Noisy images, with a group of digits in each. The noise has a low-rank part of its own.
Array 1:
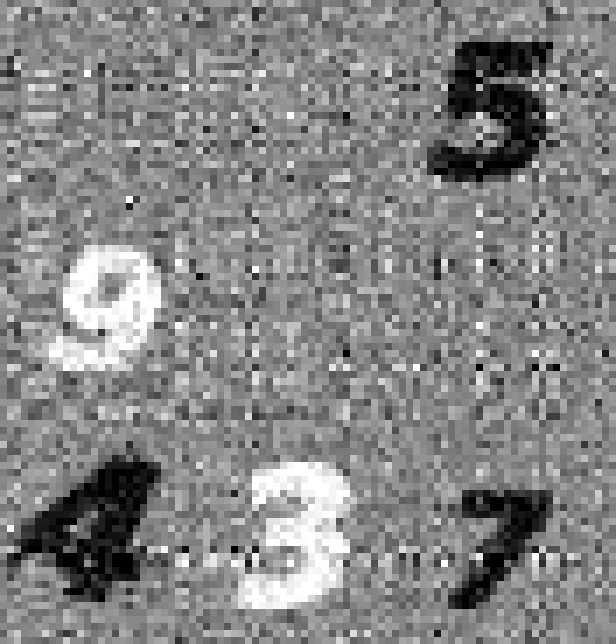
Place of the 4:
bottom left
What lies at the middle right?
nothing
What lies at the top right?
5
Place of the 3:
bottom middle
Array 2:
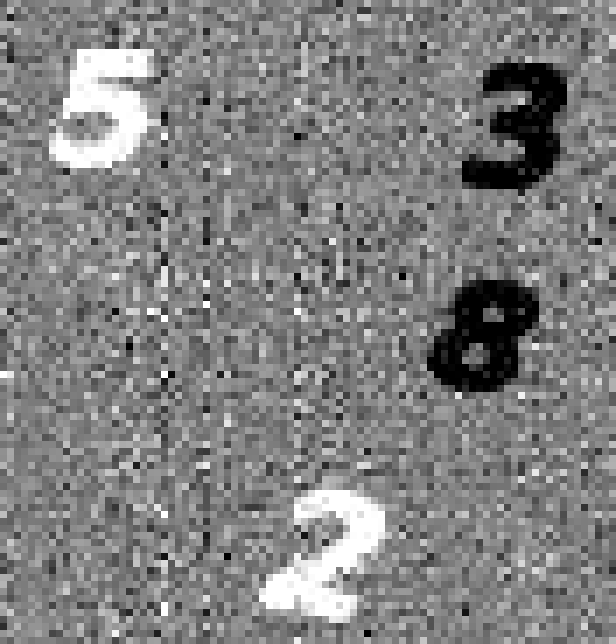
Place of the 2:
bottom middle
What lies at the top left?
5
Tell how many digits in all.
4
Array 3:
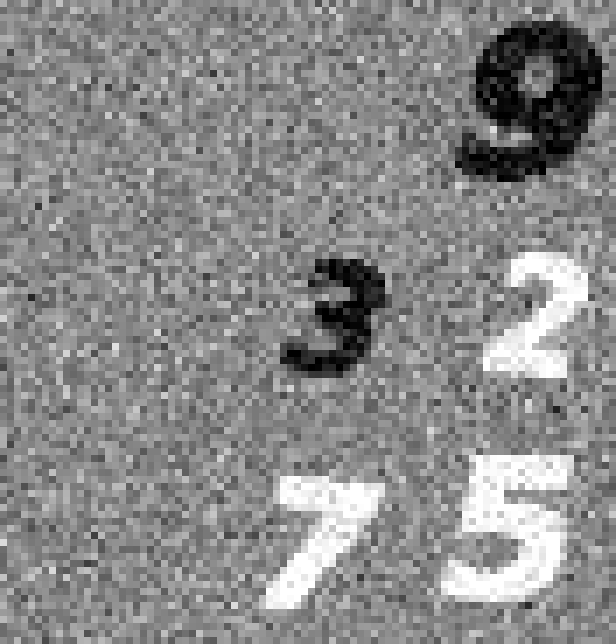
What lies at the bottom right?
5
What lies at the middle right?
2
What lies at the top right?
9
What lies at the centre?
3
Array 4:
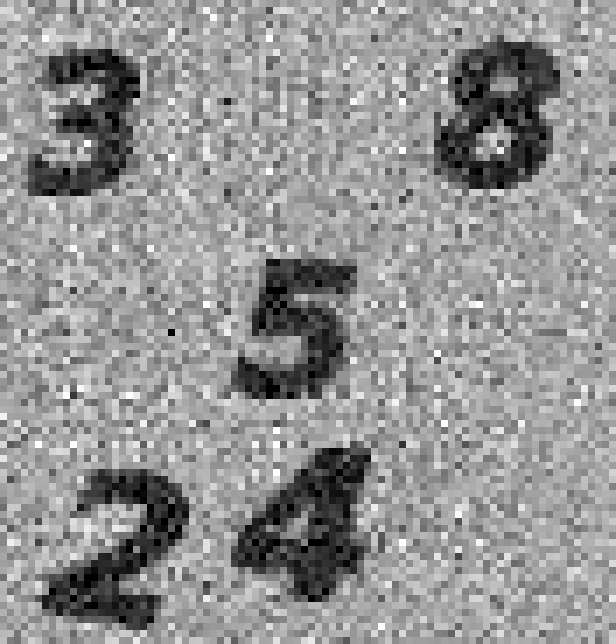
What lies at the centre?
5
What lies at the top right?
8
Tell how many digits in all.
5
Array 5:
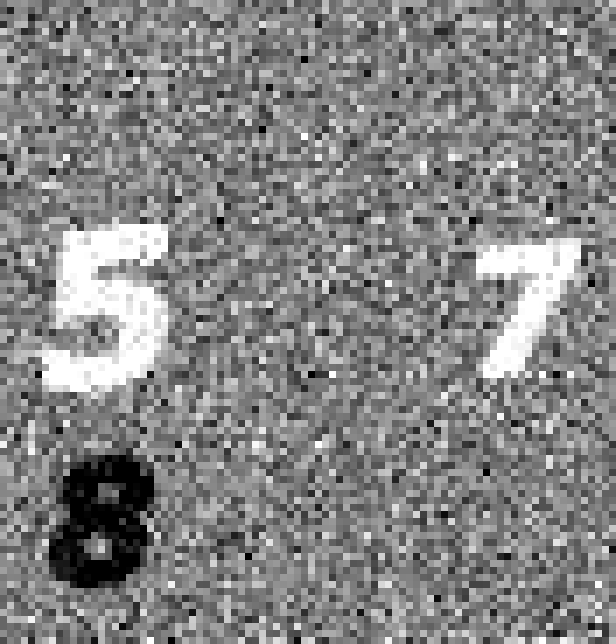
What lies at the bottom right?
nothing
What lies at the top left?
nothing
